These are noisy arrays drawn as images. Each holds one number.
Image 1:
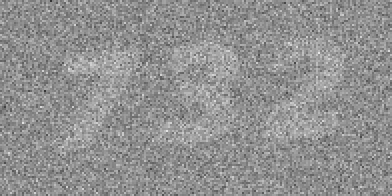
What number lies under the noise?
732
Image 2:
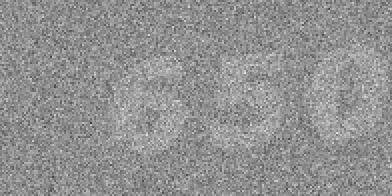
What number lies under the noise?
650
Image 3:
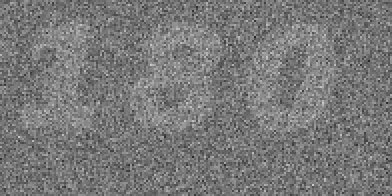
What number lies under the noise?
180
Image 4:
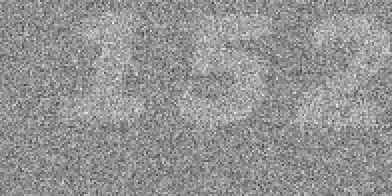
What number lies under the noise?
152
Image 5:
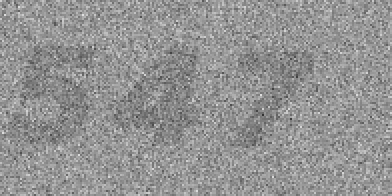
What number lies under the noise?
547
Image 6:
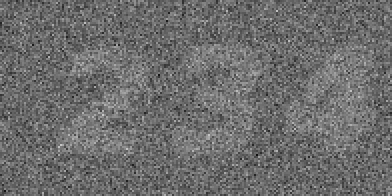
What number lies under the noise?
234
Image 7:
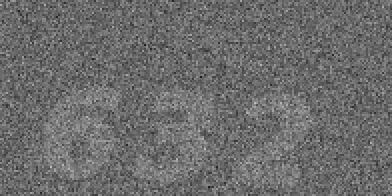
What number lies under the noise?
632
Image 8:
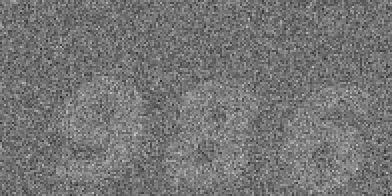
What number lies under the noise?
986
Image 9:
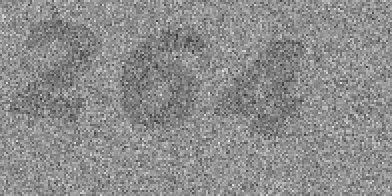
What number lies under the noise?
264
